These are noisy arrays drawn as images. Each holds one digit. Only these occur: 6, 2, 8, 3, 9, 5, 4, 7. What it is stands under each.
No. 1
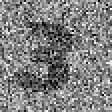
3
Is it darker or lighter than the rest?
darker
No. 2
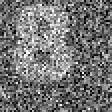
8
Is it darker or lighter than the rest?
lighter
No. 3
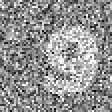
9
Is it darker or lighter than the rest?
lighter
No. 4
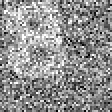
8
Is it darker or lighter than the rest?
lighter
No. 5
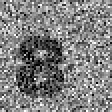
8
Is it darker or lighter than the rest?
darker
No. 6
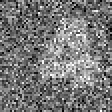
4
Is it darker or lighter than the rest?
lighter
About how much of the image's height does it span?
two thirds
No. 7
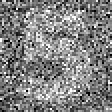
5
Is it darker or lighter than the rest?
lighter
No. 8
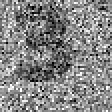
3
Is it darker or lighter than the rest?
darker
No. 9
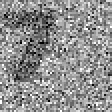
7
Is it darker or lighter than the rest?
darker
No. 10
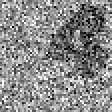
4
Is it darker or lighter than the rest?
darker
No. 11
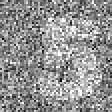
5
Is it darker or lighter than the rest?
lighter
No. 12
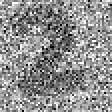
2
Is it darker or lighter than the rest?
darker
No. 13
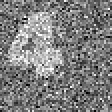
4
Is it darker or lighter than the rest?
lighter
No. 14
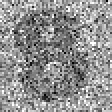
8
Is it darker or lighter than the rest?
darker
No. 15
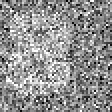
8
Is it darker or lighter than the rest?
lighter
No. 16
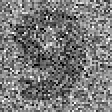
9
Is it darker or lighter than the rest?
darker
